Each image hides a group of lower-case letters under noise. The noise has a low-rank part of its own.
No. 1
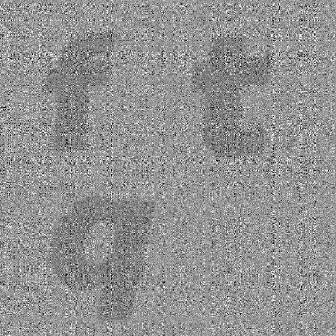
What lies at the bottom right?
nothing
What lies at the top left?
f
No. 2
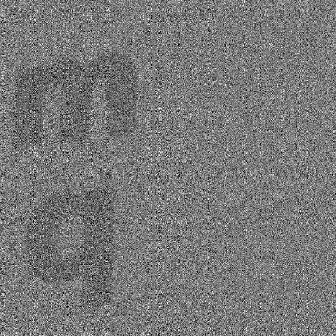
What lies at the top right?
nothing
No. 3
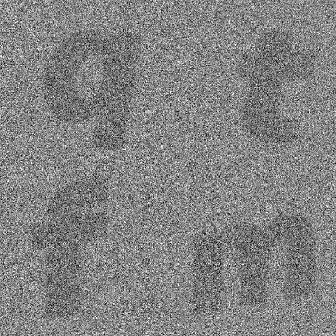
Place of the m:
bottom right
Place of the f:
bottom left
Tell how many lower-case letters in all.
4
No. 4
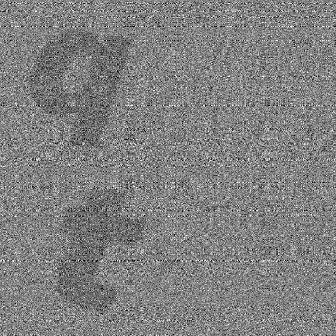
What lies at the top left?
q
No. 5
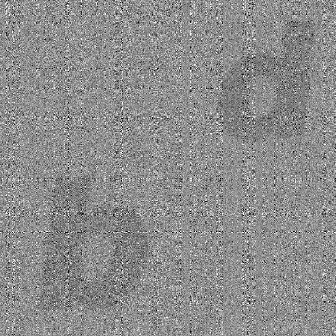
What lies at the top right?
d
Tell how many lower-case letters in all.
2
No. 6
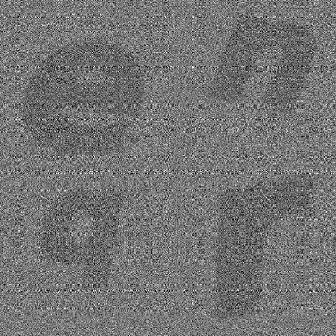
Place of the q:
bottom left
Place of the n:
top right
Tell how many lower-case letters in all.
4
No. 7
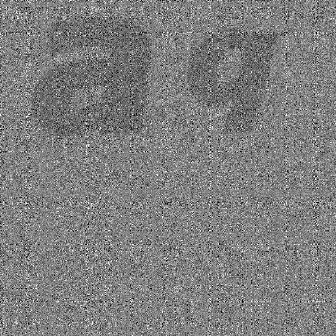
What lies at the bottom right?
nothing
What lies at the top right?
q
